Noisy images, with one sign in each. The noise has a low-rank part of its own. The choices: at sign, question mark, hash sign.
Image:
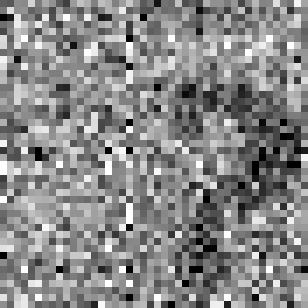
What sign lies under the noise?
question mark
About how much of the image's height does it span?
two thirds
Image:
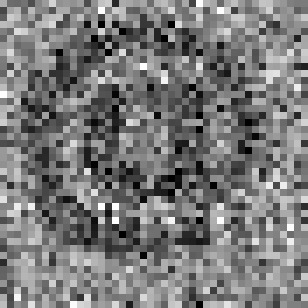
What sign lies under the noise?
at sign
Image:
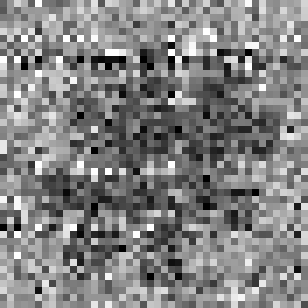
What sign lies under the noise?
hash sign
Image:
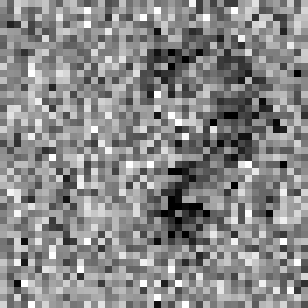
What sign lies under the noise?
question mark
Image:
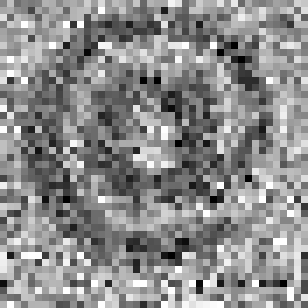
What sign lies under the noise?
at sign
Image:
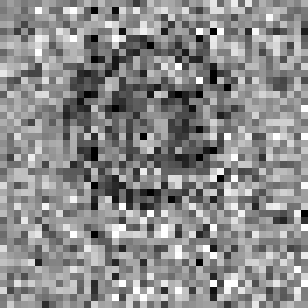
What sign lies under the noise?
at sign
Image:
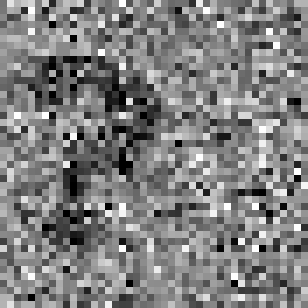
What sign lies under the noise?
question mark
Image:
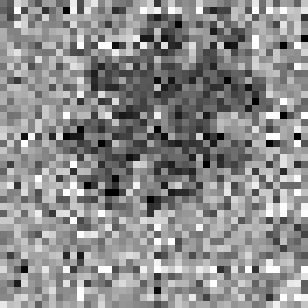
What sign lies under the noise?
hash sign
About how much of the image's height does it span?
two thirds
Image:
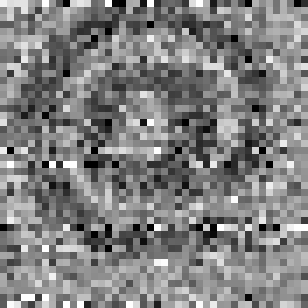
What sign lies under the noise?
at sign
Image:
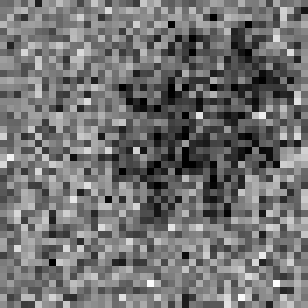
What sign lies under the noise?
hash sign
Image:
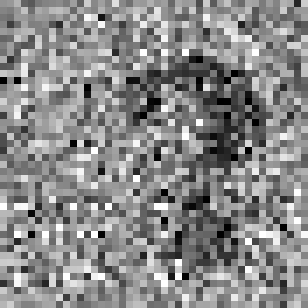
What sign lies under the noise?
question mark
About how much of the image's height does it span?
two thirds
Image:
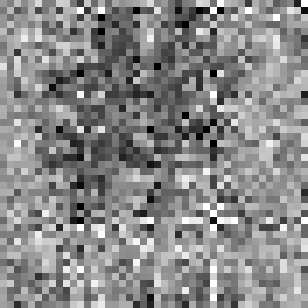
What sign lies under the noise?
hash sign
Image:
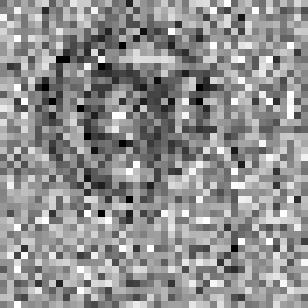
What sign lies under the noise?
at sign
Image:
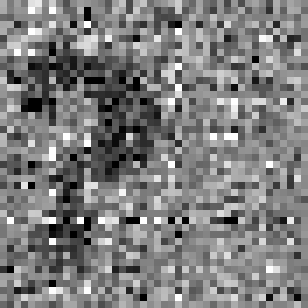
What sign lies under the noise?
question mark
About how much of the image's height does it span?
two thirds
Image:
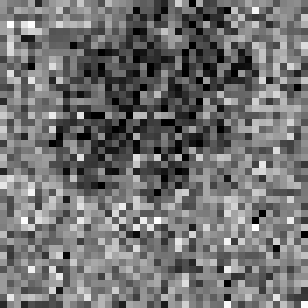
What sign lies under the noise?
hash sign
